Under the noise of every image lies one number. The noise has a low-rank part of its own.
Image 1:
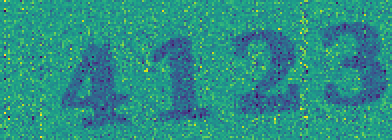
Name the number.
4123
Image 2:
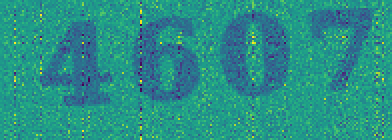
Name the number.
4607
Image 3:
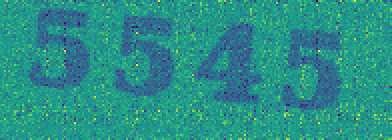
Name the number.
5545
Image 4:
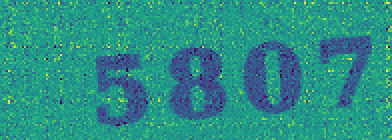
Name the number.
5807
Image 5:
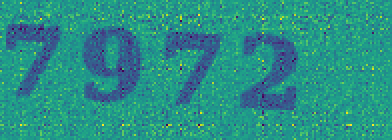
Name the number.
7972
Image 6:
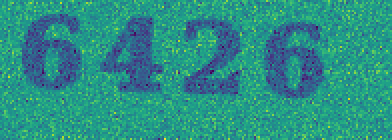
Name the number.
6426
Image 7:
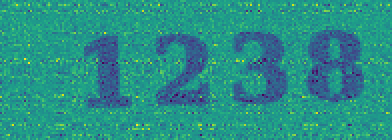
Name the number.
1238
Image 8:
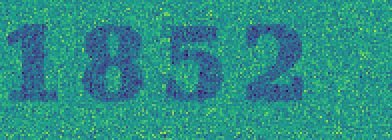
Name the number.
1852
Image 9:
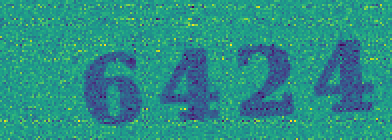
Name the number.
6424
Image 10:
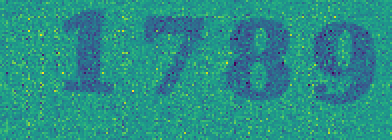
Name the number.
1789
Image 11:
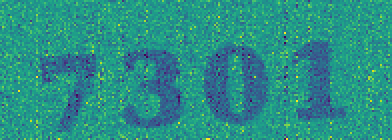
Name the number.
7301
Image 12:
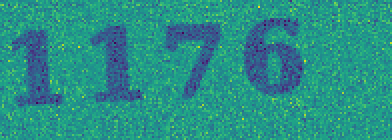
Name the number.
1176
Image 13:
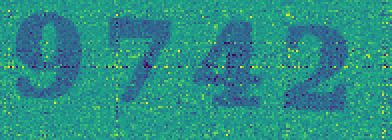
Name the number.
9742
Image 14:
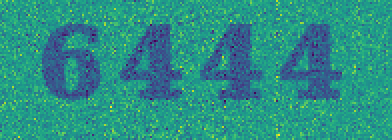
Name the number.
6444
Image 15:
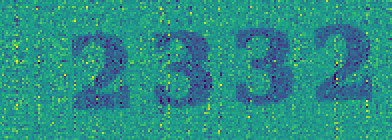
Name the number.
2332
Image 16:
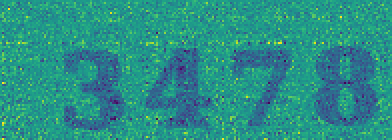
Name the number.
3478
